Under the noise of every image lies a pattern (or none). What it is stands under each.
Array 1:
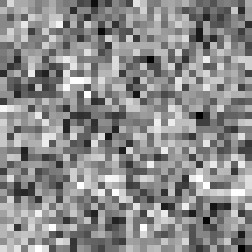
a checkerboard
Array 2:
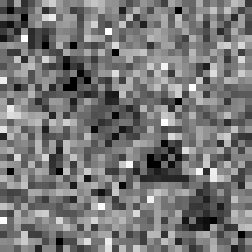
blocks along the diagonal
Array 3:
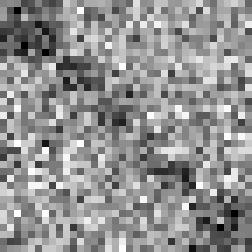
blocks along the diagonal
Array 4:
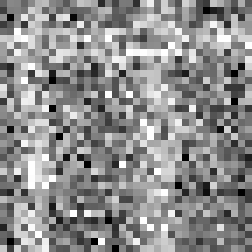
bands of rows crossing bands of columns
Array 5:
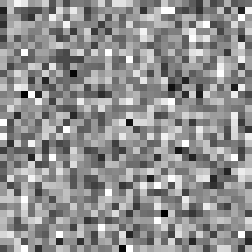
only noise
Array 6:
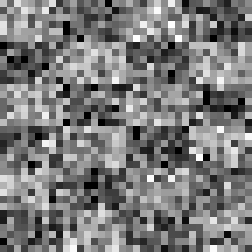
a checkerboard
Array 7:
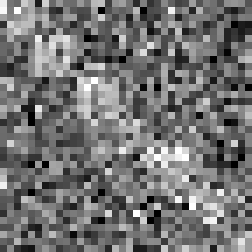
blocks along the diagonal
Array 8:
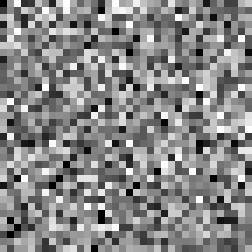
only noise
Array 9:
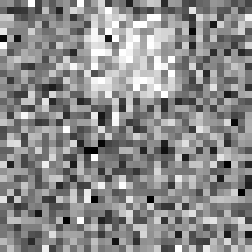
one block
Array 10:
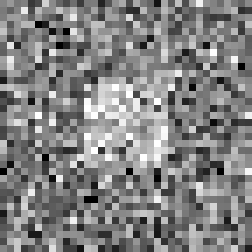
one block
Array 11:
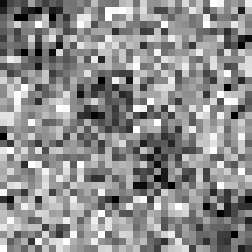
blocks along the diagonal
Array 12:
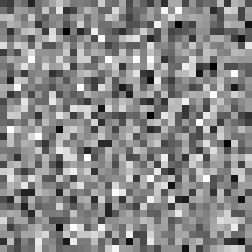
only noise
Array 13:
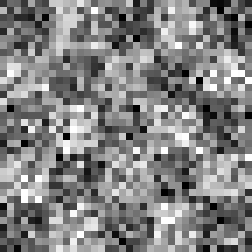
a checkerboard
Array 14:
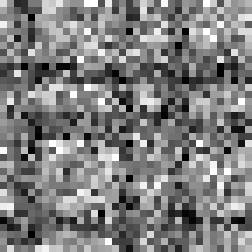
bands of rows crossing bands of columns
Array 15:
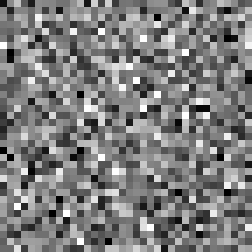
only noise
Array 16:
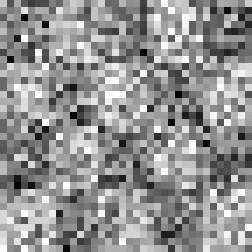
a checkerboard
